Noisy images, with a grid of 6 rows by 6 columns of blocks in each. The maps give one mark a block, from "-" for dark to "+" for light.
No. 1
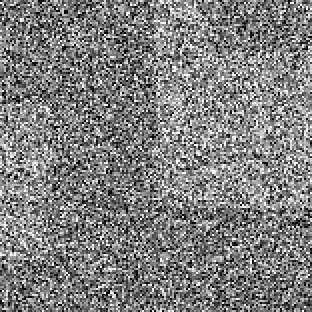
---+--
---+++
+--+++
+--+++
+-----
------
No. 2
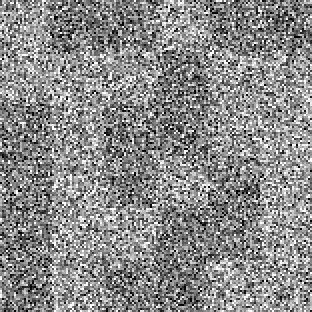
+--+--
+++-++
-+--++
-+-+-+
-++--+
-+--++
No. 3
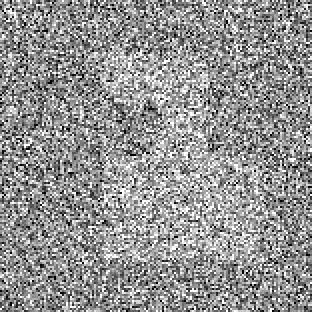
------
--++--
---+--
--+++-
--+++-
------
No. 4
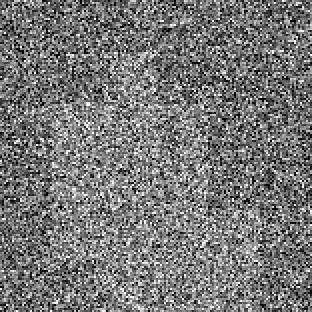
------
--+---
-+++--
-+++--
-++++-
--+++-
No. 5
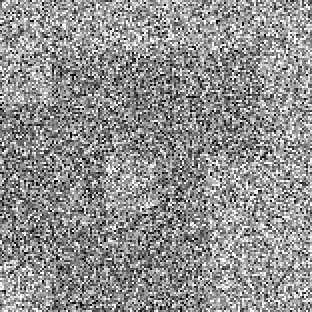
++++++
+----+
-----+
--+-++
----++
+---++
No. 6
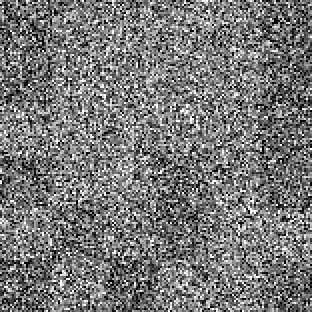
-++++-
-++++-
+++++-
-++-+-
+-+-++
-+-++-
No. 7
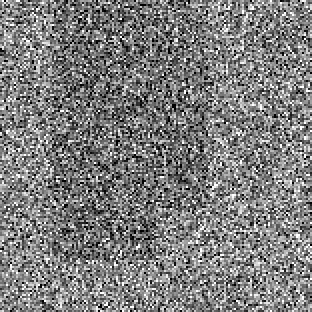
+---++
+---++
+---++
+---++
+--+++
++++++
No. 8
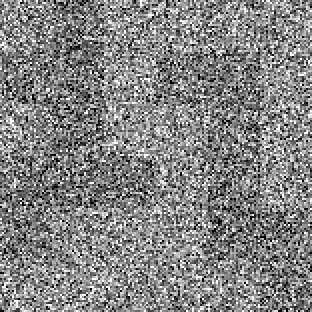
+-++++
--+--+
+-++-+
---+-+
-+++--
+++++-
